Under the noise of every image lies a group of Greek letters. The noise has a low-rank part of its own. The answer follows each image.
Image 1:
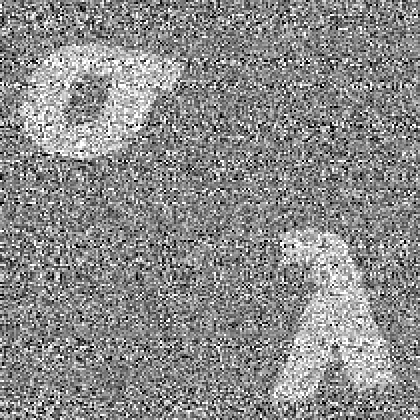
top left: sigma; bottom right: lambda
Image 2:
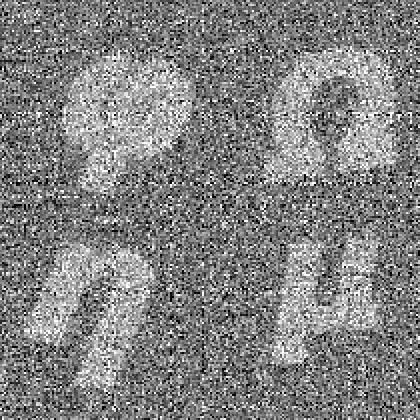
top left: phi; top right: omega; bottom left: eta; bottom right: mu
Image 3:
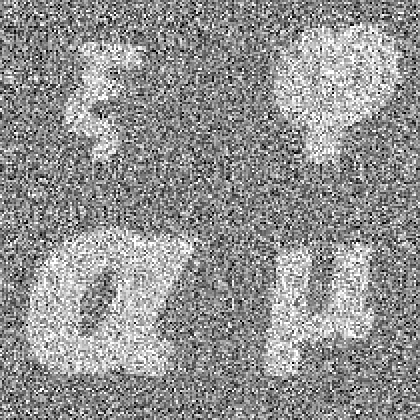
top left: xi; top right: phi; bottom left: alpha; bottom right: mu
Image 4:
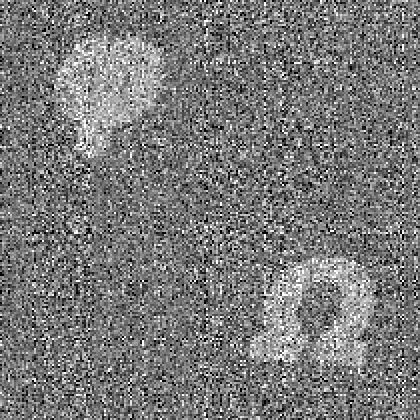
top left: phi; bottom right: omega
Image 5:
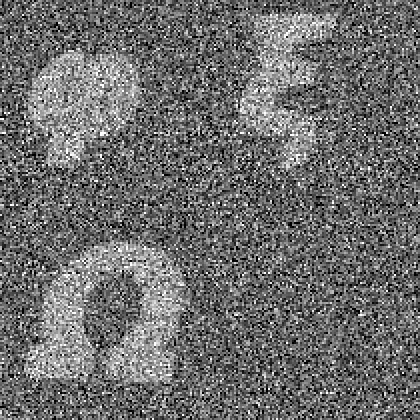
top left: phi; top right: xi; bottom left: omega
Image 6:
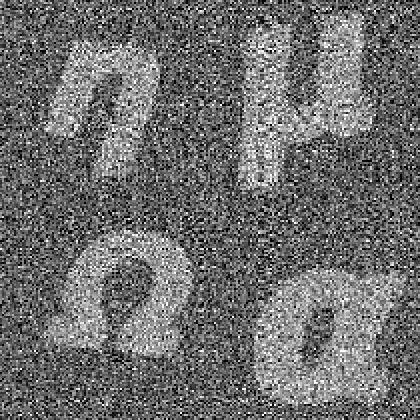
top left: eta; top right: mu; bottom left: omega; bottom right: alpha
